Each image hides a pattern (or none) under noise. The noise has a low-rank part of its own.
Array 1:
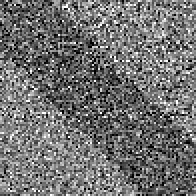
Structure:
a diagonal band
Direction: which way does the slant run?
top left to bottom right
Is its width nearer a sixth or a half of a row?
a half
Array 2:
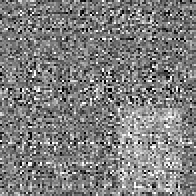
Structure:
one block
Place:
bottom right
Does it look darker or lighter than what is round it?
lighter
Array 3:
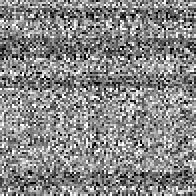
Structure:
bands of rows
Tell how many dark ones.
4
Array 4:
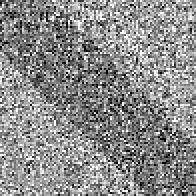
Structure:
a diagonal band
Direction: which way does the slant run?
top left to bottom right
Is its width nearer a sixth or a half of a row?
a half
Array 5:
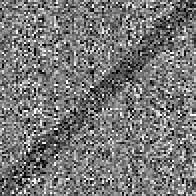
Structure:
a diagonal band
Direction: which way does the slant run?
bottom left to top right
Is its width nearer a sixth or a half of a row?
a sixth
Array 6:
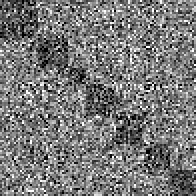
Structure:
blocks along the diagonal
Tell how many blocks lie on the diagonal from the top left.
7
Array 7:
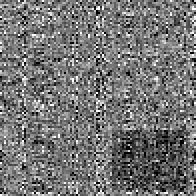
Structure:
one block
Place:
bottom right
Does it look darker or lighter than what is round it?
darker
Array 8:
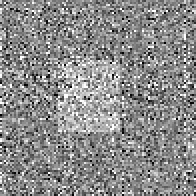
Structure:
one block
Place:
centre
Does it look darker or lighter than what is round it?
lighter
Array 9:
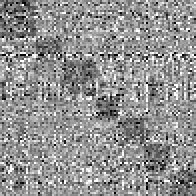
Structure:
blocks along the diagonal
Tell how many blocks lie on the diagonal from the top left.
7
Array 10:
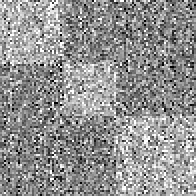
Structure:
blocks along the diagonal
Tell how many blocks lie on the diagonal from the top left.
3
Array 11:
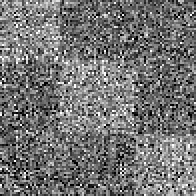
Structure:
blocks along the diagonal
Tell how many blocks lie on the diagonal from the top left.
3
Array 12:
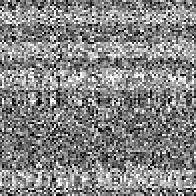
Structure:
bands of rows
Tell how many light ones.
4
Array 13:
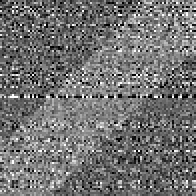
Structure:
a diagonal band
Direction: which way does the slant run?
bottom left to top right
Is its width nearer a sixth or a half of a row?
a half
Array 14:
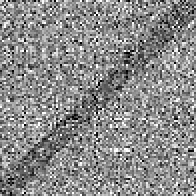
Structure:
a diagonal band
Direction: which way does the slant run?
bottom left to top right
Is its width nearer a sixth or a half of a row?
a sixth
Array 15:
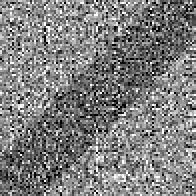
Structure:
a diagonal band
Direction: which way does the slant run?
bottom left to top right
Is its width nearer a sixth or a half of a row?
a half
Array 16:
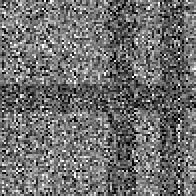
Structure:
bands of rows crossing bands of columns
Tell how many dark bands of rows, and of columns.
1 and 2
